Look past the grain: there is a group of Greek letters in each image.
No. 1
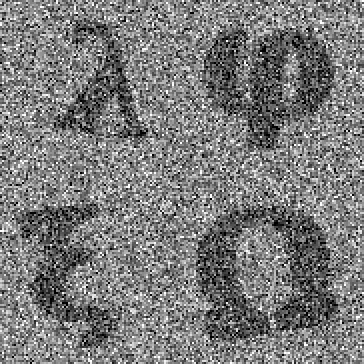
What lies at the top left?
lambda
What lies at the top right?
phi
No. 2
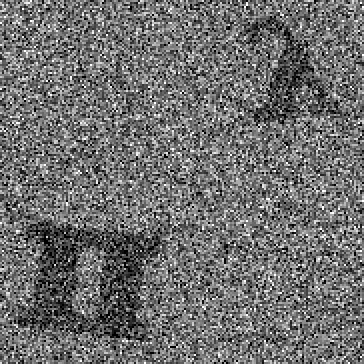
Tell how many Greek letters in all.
2
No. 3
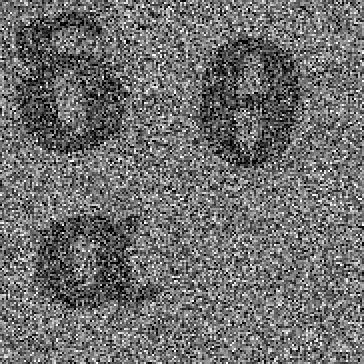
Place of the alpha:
bottom left
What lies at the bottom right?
nothing
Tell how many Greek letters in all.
3
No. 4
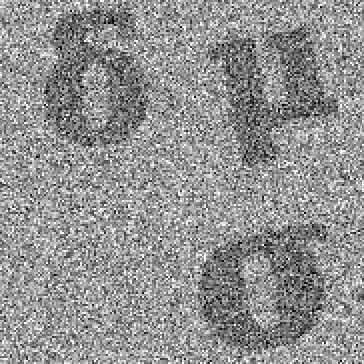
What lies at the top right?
mu
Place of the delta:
top left
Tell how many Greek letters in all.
3
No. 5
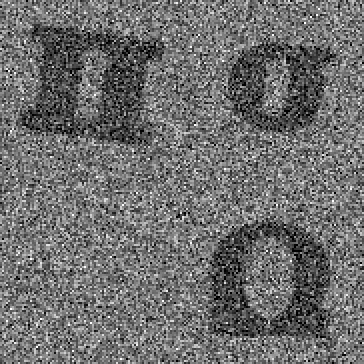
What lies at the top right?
sigma
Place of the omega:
bottom right
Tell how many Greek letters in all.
3
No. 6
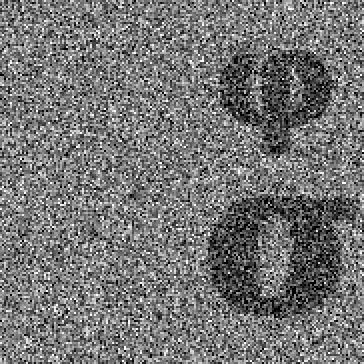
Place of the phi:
top right
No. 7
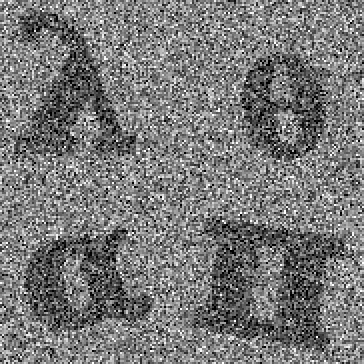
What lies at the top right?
theta
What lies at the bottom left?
alpha
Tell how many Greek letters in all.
4
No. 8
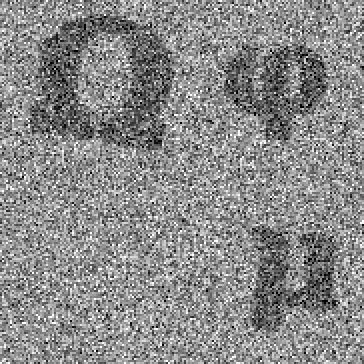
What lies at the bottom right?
mu
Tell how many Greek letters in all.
3
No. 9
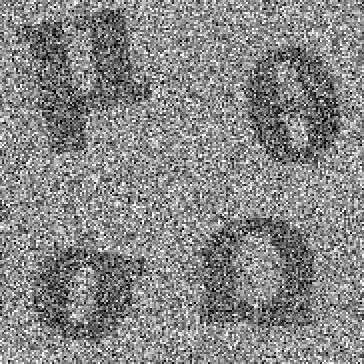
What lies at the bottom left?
sigma
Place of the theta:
top right
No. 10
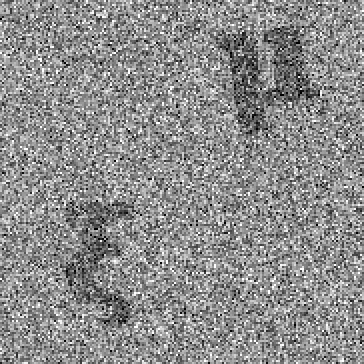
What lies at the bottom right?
nothing
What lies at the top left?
nothing
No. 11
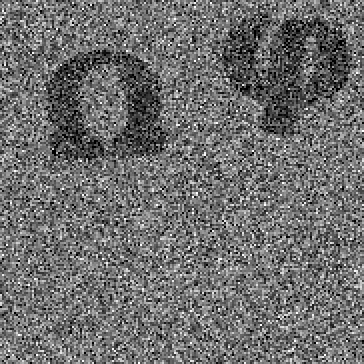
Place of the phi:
top right
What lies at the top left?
omega
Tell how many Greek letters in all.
2
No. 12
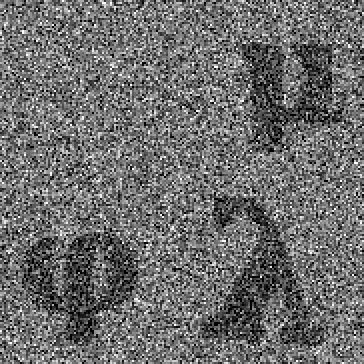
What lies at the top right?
mu
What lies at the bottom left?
phi
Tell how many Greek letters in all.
3
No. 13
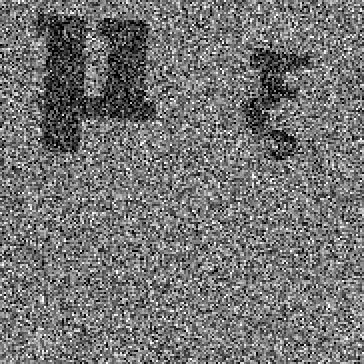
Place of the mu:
top left
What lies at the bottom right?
nothing
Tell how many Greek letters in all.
2
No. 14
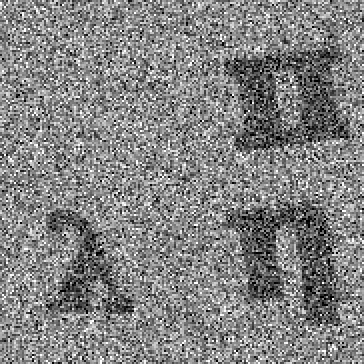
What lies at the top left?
nothing
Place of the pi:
top right
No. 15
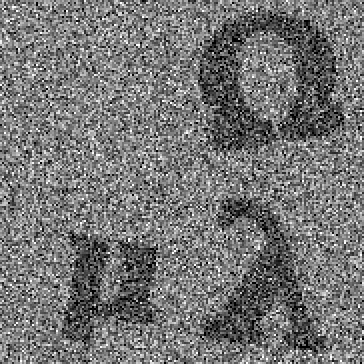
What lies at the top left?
nothing
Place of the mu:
bottom left
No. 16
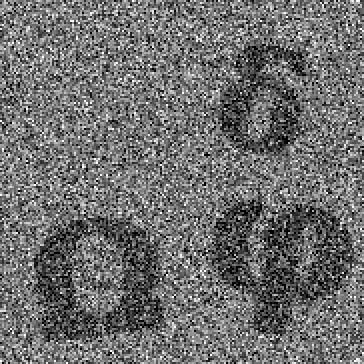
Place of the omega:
bottom left
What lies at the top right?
delta
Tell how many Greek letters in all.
3
